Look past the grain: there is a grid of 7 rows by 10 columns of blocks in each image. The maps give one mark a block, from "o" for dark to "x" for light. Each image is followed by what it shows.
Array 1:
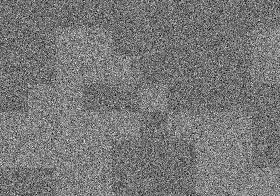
o o o o o o o o o o
o o x x o o o o o x
o o x x x o o o o x
o x x o o x o o o o
x x x x x o x x x o
x x x x o o o x x o
o o x x o o o x x x
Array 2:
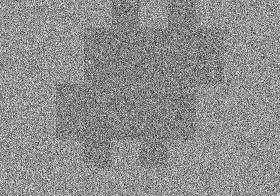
x x x x o x o x x x
x x x o o o o o x x
x x x o o o o o x x
x x o o o o o x x x
x x o o o o o x x x
x x x o x o x x x x
x x x x x x x x x x
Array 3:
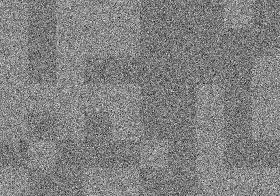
x o x x x o o o x o
x o x x x o o o o o
x o x o o o o o o x
x x x x x o o x o x
x o x o x o o x o x
o x o o o x o x o o
x o o x x o o x x x
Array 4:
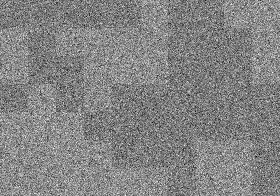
o o o o o x o o x x
x o x x x x o o o x
x o o x x x o o o x
o x o x o o o o o o
x x x o o o o o o o
x x x x o o o x x o
x x x x x x o x x o
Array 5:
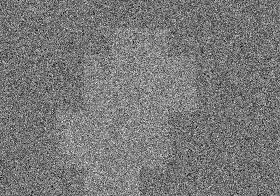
o o o o o o o o o o
o o o o x x o o o o
o o o x x x x o o o
o o o x x x x o o o
o o x x x x o o o o
o o x x x x o o o o
o o o x x o o o o o
